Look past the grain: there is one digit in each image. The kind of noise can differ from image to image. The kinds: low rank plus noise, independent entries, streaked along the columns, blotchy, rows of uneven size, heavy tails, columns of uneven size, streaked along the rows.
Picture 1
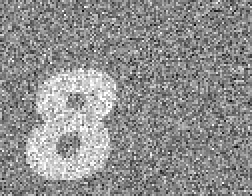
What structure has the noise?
independent entries
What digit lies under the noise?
8
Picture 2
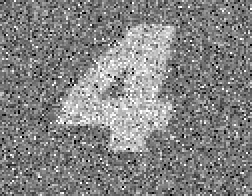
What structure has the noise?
heavy tails
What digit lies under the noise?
4
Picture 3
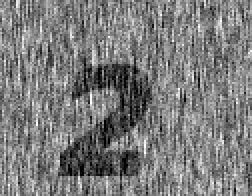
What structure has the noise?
streaked along the columns
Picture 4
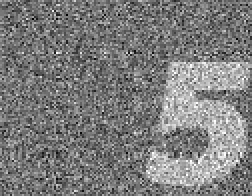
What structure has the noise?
low rank plus noise
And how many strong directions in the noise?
one
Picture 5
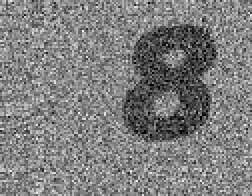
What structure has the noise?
low rank plus noise
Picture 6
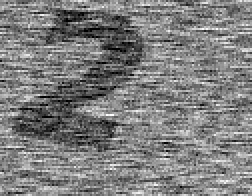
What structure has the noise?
streaked along the rows
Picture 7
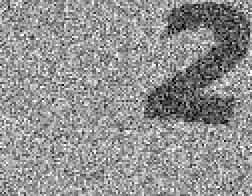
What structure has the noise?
independent entries
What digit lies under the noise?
2
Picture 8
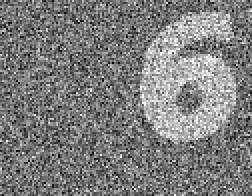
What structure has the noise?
independent entries
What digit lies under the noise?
6
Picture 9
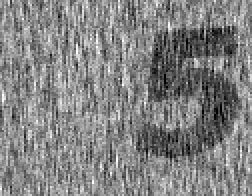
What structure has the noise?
streaked along the columns
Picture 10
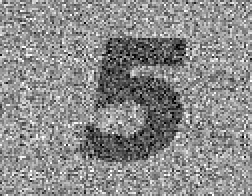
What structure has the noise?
low rank plus noise
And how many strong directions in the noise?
three or four
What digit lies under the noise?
5
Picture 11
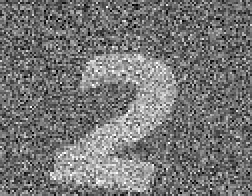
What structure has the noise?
low rank plus noise
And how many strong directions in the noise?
two
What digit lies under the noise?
2
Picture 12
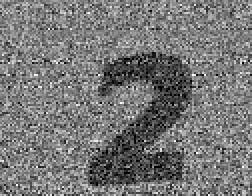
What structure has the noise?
rows of uneven size
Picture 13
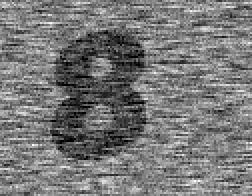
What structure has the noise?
streaked along the rows
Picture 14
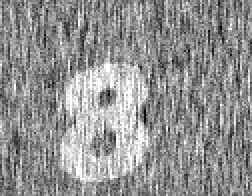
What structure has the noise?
streaked along the columns
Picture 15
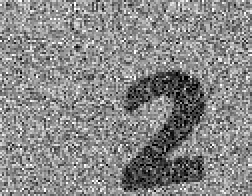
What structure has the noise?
low rank plus noise
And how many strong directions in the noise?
five to eight
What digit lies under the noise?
2
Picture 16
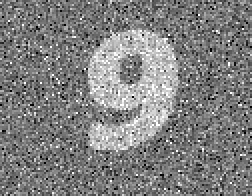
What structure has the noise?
heavy tails
